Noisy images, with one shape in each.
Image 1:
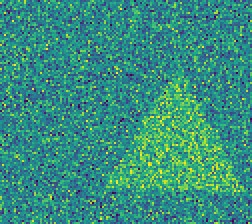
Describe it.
light triangle
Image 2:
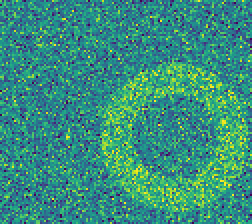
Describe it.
light ring
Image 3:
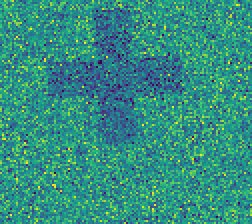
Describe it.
dark cross
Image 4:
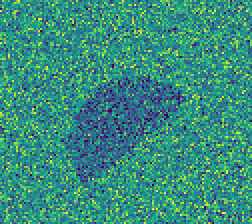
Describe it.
dark half disc
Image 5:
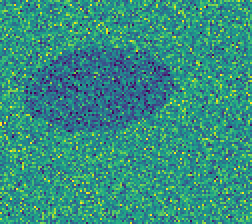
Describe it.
dark ellipse
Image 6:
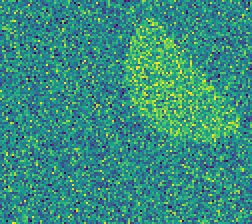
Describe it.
light half disc
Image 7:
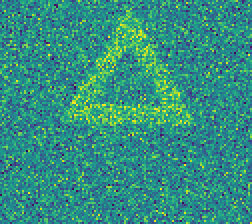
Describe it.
light triangle frame
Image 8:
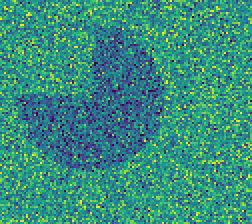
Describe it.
dark disc with a wedge cut out
